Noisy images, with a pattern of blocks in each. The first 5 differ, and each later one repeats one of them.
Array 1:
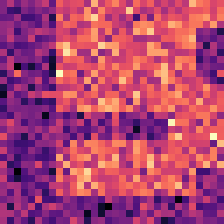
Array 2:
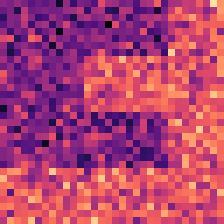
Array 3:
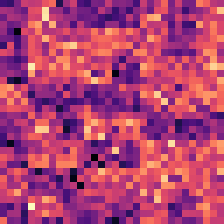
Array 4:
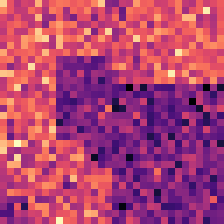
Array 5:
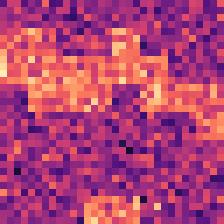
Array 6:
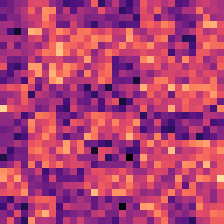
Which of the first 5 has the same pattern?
3
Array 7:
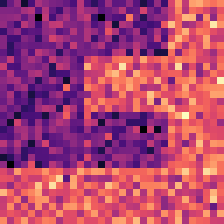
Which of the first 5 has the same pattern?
2
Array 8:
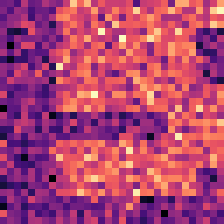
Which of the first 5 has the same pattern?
1
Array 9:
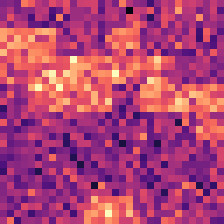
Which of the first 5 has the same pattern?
5
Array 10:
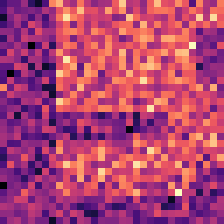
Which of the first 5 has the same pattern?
1
